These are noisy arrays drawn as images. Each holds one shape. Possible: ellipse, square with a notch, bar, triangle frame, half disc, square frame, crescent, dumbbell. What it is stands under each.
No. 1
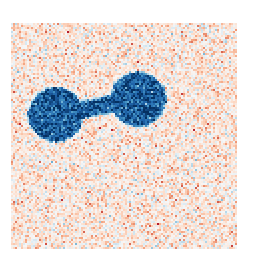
dumbbell
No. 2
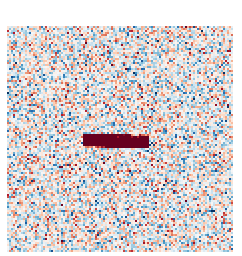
bar
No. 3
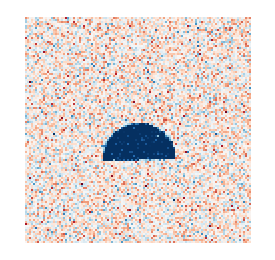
half disc
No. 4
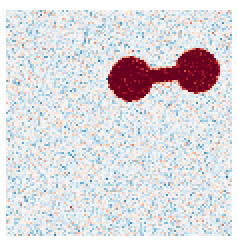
dumbbell
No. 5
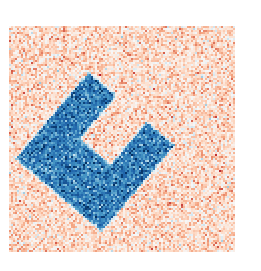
square with a notch
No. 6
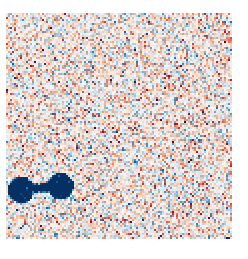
dumbbell
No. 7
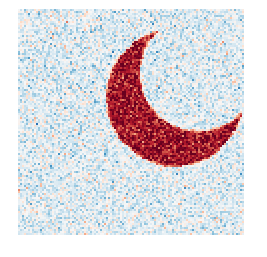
crescent
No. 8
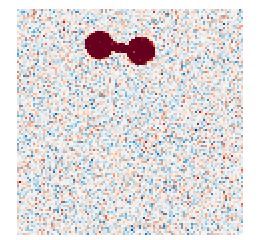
dumbbell
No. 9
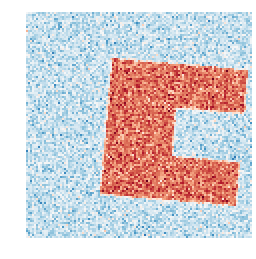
square with a notch
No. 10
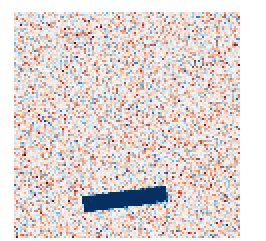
bar
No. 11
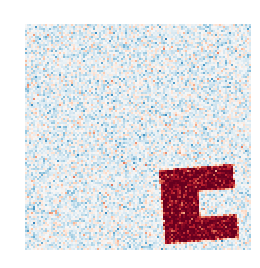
square with a notch
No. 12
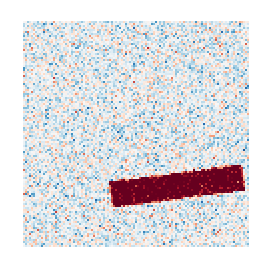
bar
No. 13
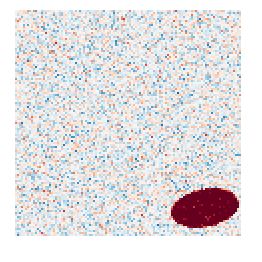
ellipse
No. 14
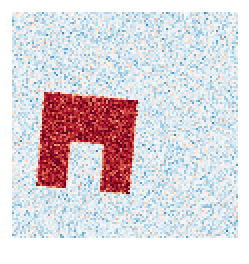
square with a notch
